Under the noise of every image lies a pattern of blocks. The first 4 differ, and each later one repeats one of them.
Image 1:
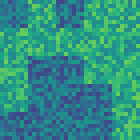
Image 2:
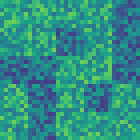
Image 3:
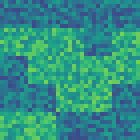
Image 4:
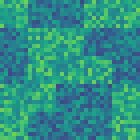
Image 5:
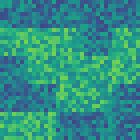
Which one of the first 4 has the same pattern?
3
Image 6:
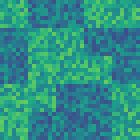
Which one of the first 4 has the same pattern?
4
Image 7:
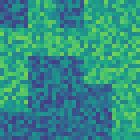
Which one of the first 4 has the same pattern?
1
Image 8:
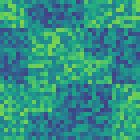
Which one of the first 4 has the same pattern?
4
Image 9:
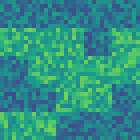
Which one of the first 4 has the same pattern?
3
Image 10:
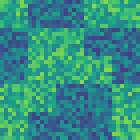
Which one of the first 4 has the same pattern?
4
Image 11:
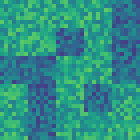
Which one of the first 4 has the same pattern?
2
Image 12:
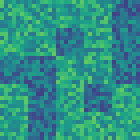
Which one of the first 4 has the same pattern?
2
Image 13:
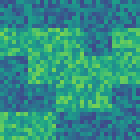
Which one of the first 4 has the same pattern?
3
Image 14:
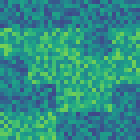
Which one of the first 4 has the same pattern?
3
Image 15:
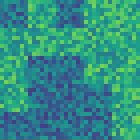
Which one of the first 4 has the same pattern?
1
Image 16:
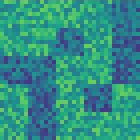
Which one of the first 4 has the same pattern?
2
